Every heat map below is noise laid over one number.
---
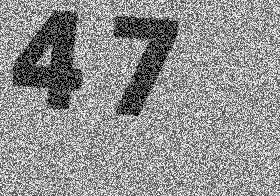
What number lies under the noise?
47
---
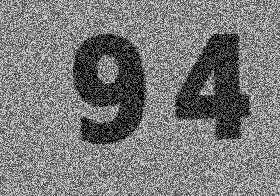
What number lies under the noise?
94
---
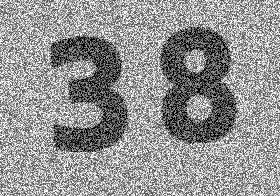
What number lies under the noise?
38
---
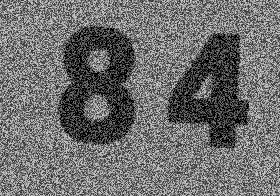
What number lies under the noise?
84
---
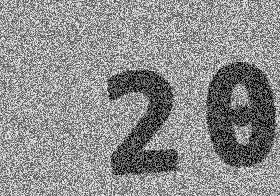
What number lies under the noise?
20
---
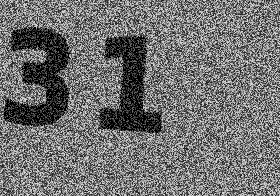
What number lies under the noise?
31
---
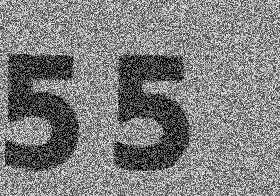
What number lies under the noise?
55
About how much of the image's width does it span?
two thirds
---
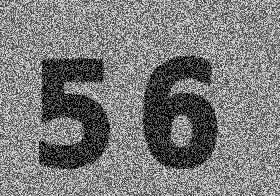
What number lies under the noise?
56
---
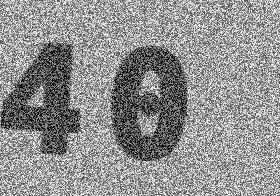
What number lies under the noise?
40
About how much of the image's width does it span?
two thirds
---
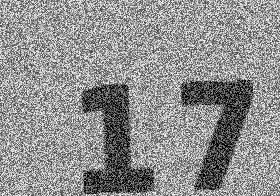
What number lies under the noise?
17
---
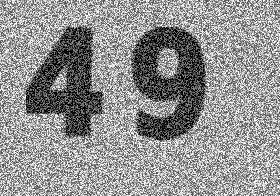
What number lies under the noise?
49
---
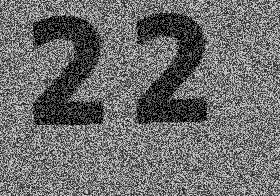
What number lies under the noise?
22
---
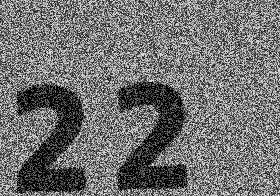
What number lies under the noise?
22
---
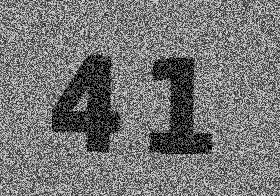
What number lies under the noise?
41
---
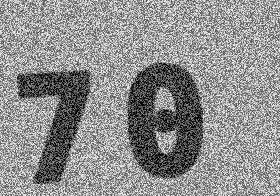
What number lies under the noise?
70
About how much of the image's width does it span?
two thirds
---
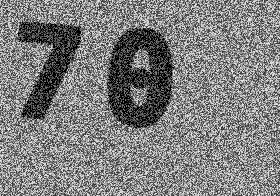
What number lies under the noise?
70
